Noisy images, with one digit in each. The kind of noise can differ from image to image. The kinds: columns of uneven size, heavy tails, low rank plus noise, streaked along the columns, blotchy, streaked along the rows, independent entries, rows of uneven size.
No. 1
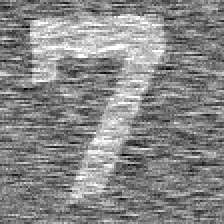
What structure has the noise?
streaked along the rows
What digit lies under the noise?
7
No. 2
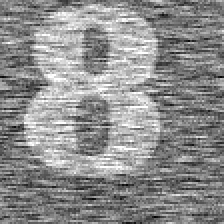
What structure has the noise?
streaked along the rows
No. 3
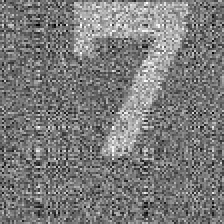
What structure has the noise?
low rank plus noise
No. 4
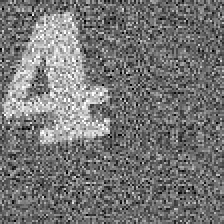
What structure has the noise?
low rank plus noise
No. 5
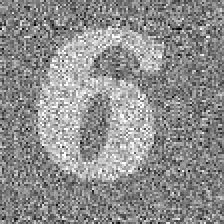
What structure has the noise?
low rank plus noise
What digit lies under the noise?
6
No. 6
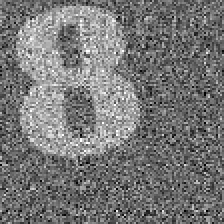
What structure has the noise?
low rank plus noise
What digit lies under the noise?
8
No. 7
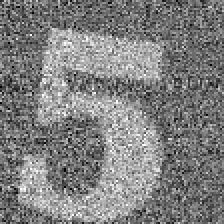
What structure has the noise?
low rank plus noise
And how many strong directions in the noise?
five to eight
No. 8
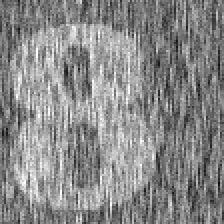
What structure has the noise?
streaked along the columns
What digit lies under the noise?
8
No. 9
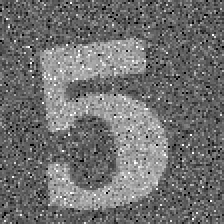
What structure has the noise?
heavy tails
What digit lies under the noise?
5
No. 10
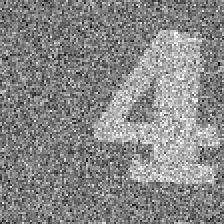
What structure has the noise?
independent entries
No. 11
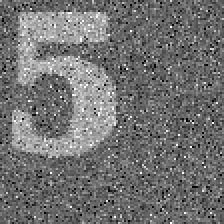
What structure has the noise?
heavy tails
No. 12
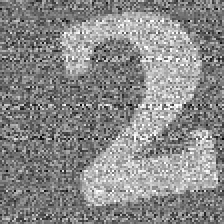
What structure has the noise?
rows of uneven size
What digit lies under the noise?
2
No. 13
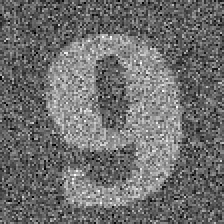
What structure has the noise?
independent entries
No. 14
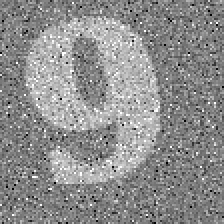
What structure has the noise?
heavy tails
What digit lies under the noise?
9
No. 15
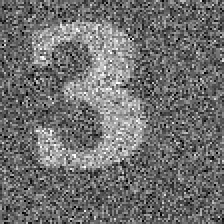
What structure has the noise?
independent entries
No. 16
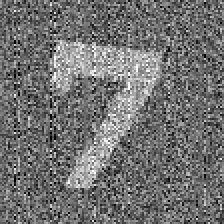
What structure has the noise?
columns of uneven size
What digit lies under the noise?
7
